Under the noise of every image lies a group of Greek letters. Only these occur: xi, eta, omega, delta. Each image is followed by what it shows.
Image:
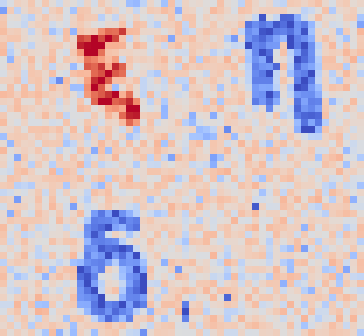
top left: red xi; top right: blue eta; bottom left: blue delta
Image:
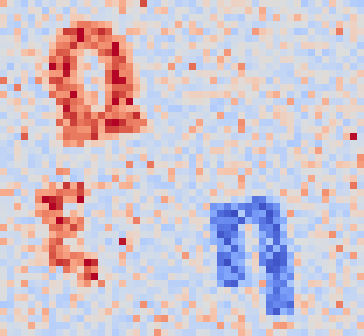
top left: red omega; bottom left: red xi; bottom right: blue eta
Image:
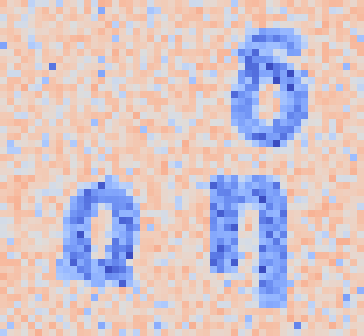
top right: blue delta; bottom left: blue omega; bottom right: blue eta
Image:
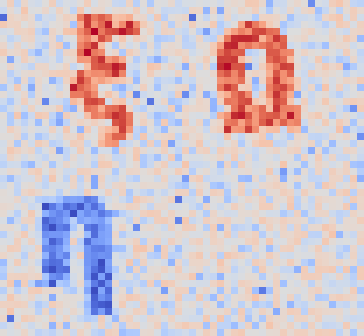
top left: red xi; top right: red omega; bottom left: blue eta
